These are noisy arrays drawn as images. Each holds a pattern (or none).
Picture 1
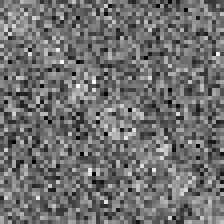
blocks along the diagonal
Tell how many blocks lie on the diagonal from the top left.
7
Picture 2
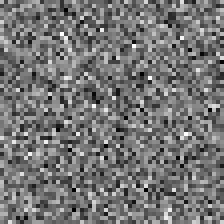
only noise
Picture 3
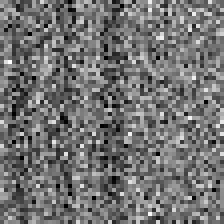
bands of columns
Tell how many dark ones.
3
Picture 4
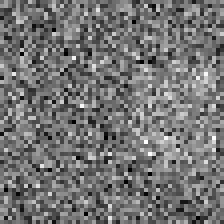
one block
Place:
middle right
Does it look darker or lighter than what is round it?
lighter
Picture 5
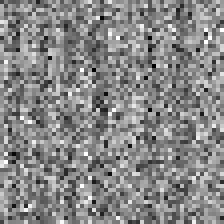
bands of columns
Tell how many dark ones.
6
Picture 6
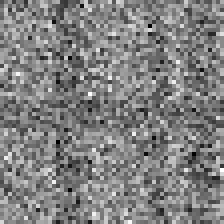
bands of rows crossing bands of columns
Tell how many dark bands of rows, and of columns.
1 and 3
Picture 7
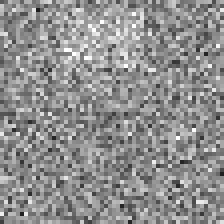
one block
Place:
top middle
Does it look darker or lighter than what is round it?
lighter
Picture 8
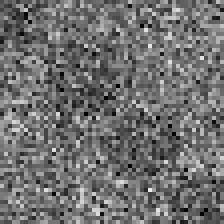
blocks along the diagonal
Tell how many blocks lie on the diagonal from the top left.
4
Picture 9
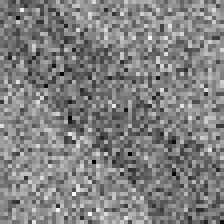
a diagonal band
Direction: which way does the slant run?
top left to bottom right
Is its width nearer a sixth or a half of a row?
a half
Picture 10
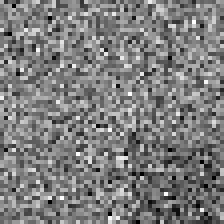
one block
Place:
bottom right
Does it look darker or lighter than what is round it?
darker
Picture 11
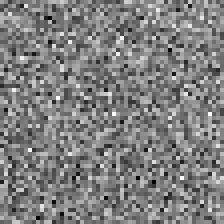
only noise
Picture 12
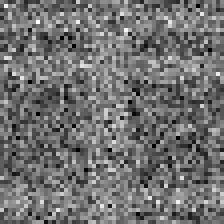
bands of rows crossing bands of columns
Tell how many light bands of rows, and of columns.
3 and 1
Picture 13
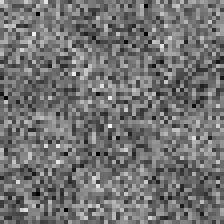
a checkerboard
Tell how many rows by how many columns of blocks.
4 by 3
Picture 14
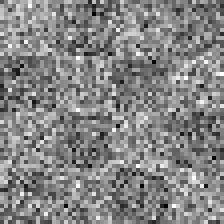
a checkerboard
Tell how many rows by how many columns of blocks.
4 by 4
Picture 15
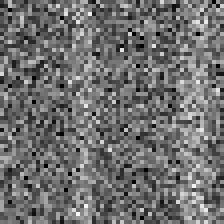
bands of columns
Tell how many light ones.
2
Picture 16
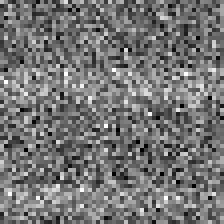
bands of rows
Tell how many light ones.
2
